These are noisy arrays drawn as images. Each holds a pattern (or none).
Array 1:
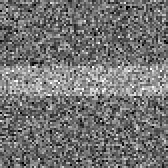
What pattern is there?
one band of rows
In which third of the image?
middle
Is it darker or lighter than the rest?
lighter
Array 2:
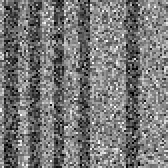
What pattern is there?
bands of columns
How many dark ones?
5
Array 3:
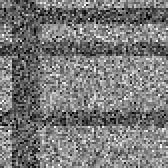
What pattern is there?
bands of rows crossing bands of columns
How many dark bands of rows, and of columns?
3 and 1
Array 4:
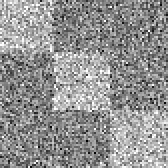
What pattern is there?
blocks along the diagonal
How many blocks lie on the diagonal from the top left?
3
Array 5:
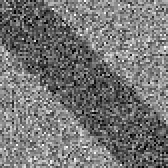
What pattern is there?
a diagonal band
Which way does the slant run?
top left to bottom right
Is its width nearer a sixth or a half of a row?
a half
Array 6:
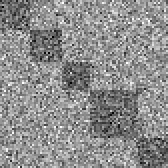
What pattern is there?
blocks along the diagonal
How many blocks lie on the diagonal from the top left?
5
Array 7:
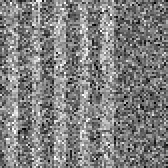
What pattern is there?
bands of columns
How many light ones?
5
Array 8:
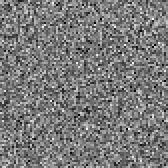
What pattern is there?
only noise
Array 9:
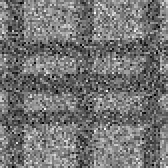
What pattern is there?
bands of rows crossing bands of columns
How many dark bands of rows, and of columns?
3 and 3
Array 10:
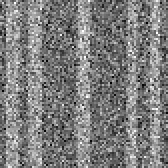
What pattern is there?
bands of columns
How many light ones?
5
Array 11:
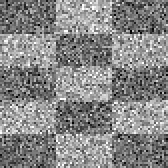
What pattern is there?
a checkerboard
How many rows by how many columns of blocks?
5 by 3
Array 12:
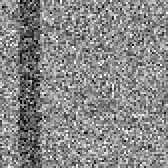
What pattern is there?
one band of columns
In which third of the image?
left
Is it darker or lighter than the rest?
darker
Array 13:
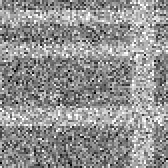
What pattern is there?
bands of rows crossing bands of columns
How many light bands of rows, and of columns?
3 and 1
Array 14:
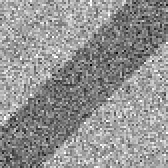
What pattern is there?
a diagonal band
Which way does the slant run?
bottom left to top right
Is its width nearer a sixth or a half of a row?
a half
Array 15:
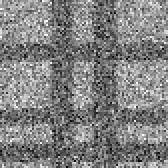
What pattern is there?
bands of rows crossing bands of columns
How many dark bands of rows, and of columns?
3 and 2
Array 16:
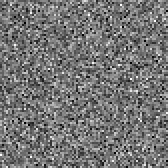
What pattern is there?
only noise
